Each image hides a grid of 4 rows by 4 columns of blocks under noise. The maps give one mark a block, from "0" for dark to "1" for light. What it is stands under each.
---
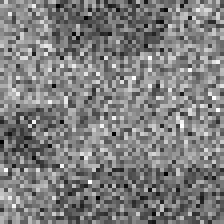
1001
1111
0111
1000
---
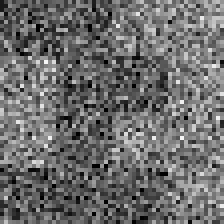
0011
1001
1011
0001
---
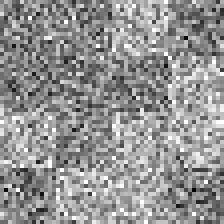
0010
0001
1011
0110
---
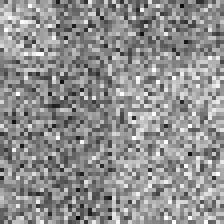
1000
0011
0011
0011
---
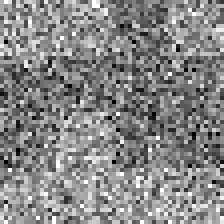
1101
0000
0100
1111
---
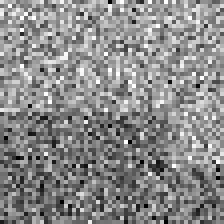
1111
1111
0001
0000
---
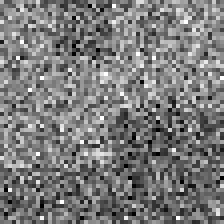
1011
1111
1100
0000
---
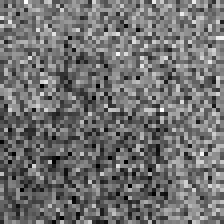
1111
1011
0001
0001
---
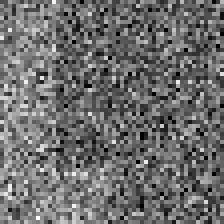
1000
1000
1000
1100
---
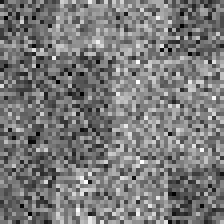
0110
0011
0011
0110
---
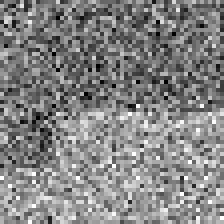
0000
0000
0111
1111
